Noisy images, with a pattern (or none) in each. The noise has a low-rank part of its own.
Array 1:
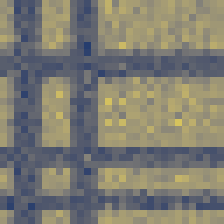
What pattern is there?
bands of rows crossing bands of columns
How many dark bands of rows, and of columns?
3 and 2
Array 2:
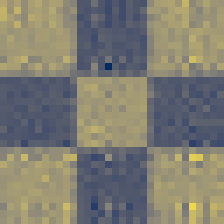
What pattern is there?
a checkerboard
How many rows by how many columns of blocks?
3 by 3
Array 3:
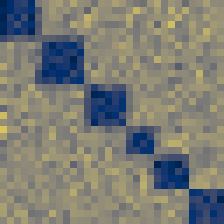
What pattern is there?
blocks along the diagonal
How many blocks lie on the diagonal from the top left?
6
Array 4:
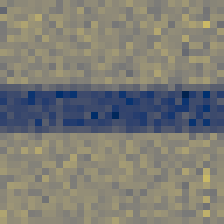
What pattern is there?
one band of rows
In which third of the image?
middle
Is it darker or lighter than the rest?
darker
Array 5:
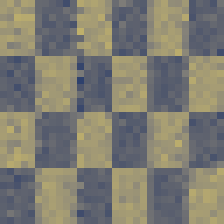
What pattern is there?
a checkerboard
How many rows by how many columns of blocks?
4 by 6
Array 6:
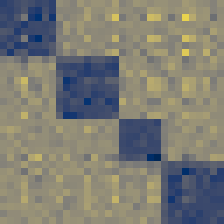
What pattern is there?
blocks along the diagonal
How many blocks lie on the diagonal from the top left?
4
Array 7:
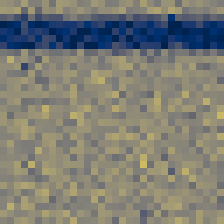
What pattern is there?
one band of rows
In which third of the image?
top
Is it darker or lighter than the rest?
darker
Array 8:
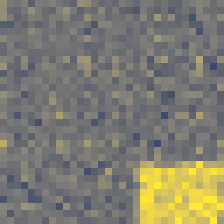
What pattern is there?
one block
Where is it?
bottom right
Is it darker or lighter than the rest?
lighter
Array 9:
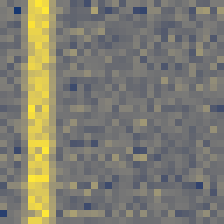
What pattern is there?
one band of columns
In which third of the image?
left
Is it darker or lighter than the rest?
lighter
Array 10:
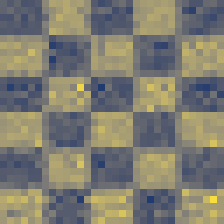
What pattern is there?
a checkerboard
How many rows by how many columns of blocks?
6 by 5
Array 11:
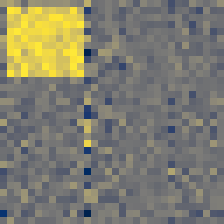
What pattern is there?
one block
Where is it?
top left
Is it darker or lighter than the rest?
lighter
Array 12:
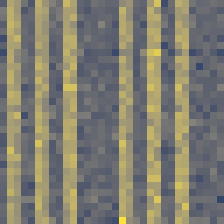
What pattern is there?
bands of columns
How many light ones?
6
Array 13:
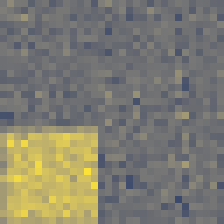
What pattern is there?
one block
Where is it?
bottom left
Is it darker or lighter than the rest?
lighter
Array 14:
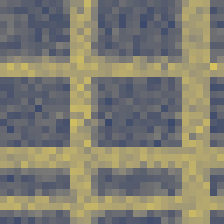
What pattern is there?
bands of rows crossing bands of columns
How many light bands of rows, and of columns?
3 and 2
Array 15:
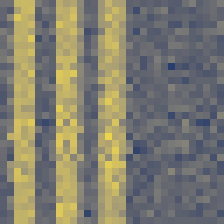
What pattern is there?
bands of columns
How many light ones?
3
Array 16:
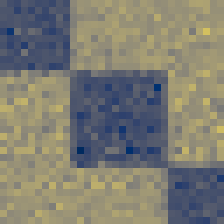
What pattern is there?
blocks along the diagonal
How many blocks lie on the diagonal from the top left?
3
